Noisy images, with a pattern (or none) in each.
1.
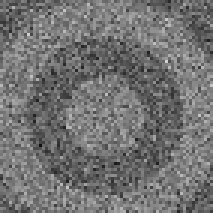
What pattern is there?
rings round one point
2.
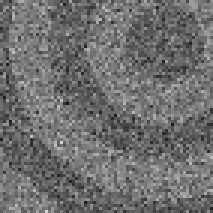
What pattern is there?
rings round one point
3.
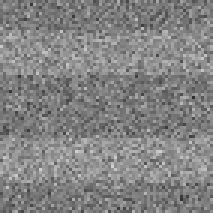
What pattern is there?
horizontal stripes
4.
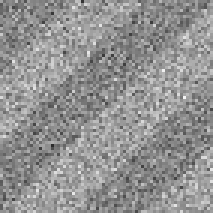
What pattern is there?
diagonal stripes
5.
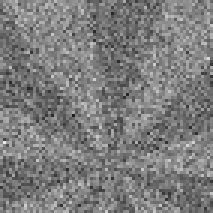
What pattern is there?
spokes from one point
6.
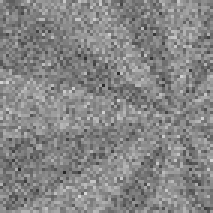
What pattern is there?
spokes from one point
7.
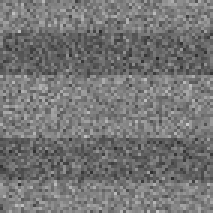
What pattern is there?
horizontal stripes
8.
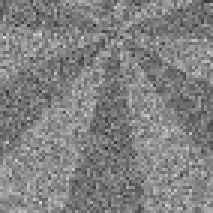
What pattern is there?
spokes from one point
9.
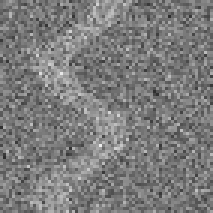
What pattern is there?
a wavy band
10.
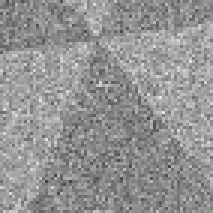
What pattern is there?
spokes from one point
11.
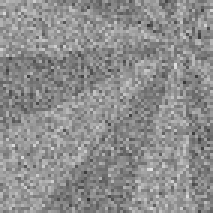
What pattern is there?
spokes from one point
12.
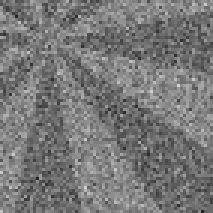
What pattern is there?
spokes from one point
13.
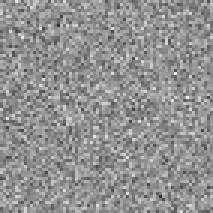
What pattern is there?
only noise
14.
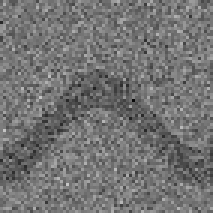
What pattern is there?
a wavy band
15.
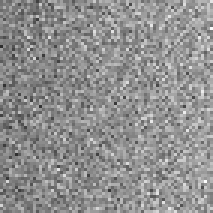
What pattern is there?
a smooth slope
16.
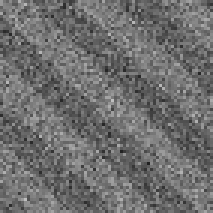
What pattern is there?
diagonal stripes
